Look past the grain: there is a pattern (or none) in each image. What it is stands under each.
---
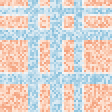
bands of rows crossing bands of columns
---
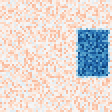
one block
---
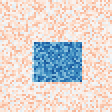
one block
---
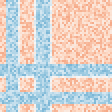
bands of rows crossing bands of columns
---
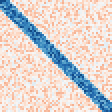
a diagonal band
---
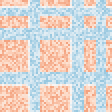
bands of rows crossing bands of columns
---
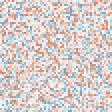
only noise
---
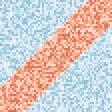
a diagonal band
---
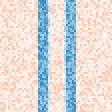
bands of columns
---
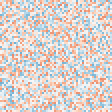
only noise
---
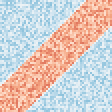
a diagonal band
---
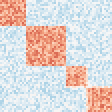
blocks along the diagonal
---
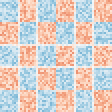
a checkerboard
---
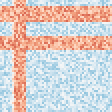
bands of rows crossing bands of columns
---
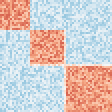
blocks along the diagonal
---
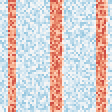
bands of columns
